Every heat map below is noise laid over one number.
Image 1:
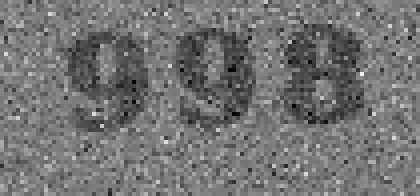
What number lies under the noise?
998
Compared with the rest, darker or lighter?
darker
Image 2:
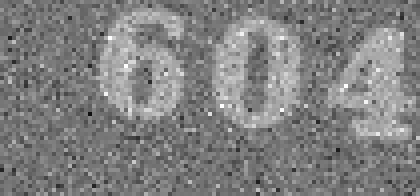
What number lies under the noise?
604
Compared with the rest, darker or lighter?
lighter
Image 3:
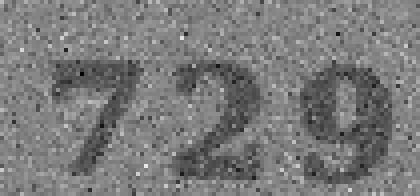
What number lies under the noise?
729
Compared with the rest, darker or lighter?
darker
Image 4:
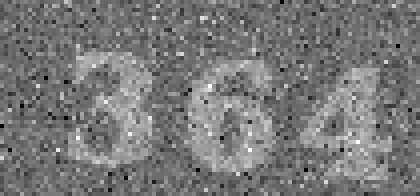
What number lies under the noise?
364
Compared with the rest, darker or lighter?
lighter
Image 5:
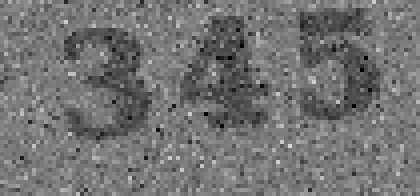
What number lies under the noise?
345
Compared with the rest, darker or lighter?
darker
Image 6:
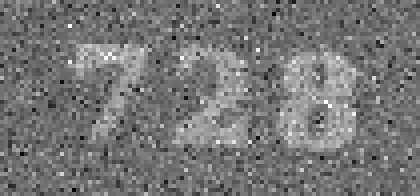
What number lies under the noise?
728
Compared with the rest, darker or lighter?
lighter
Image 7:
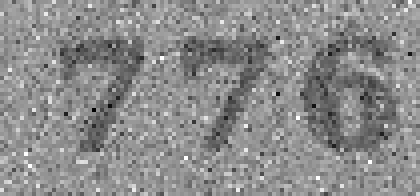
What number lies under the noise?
776
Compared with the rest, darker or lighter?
darker
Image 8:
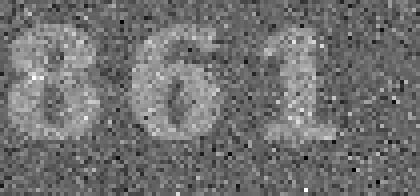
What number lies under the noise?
861
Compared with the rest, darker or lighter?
lighter
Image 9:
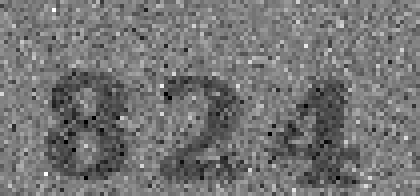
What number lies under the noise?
824
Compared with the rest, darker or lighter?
darker
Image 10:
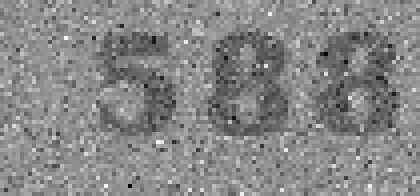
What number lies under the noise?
588
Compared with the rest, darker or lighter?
darker
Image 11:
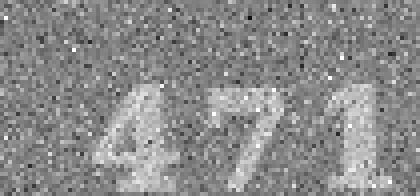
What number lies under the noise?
471
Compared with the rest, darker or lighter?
lighter
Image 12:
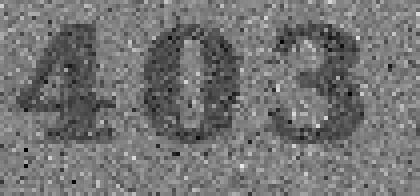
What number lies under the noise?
403
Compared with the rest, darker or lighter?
darker
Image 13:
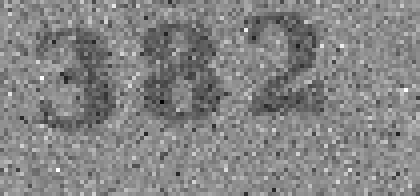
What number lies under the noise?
382
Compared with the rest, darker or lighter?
darker
